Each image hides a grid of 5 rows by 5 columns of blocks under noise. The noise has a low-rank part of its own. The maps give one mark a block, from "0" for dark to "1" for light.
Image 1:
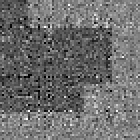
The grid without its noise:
0 1 1 1 1
0 0 0 0 1
0 0 0 0 1
0 0 0 1 1
1 1 1 1 1
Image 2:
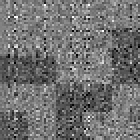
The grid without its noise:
1 1 1 1 1
1 1 1 1 0
0 0 1 1 0
1 1 0 0 1
0 1 0 1 1
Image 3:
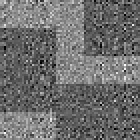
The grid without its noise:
1 1 1 0 0
0 0 1 0 0
0 0 1 1 1
0 0 0 0 0
1 1 0 0 0
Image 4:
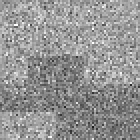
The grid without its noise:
1 1 1 1 1
1 1 1 1 1
1 0 0 1 1
0 0 0 0 0
1 1 0 0 0
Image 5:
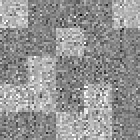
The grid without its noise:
1 0 0 0 1
0 0 1 0 0
0 1 0 0 0
1 1 0 1 0
0 0 1 1 0
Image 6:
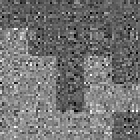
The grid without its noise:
0 0 0 0 0
1 0 0 0 0
1 1 0 1 0
1 1 0 1 1
1 1 1 1 0
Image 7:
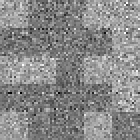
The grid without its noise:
1 0 0 1 1
0 0 0 0 1
1 1 0 1 1
0 0 0 0 1
1 0 0 1 0
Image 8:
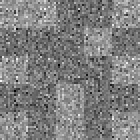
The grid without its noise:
1 1 0 0 1
0 0 0 1 0
1 0 0 0 1
0 0 1 0 0
1 0 1 0 1
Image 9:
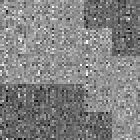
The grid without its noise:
1 1 1 0 0
1 1 1 1 0
1 1 1 1 1
0 0 0 1 1
0 0 0 0 1
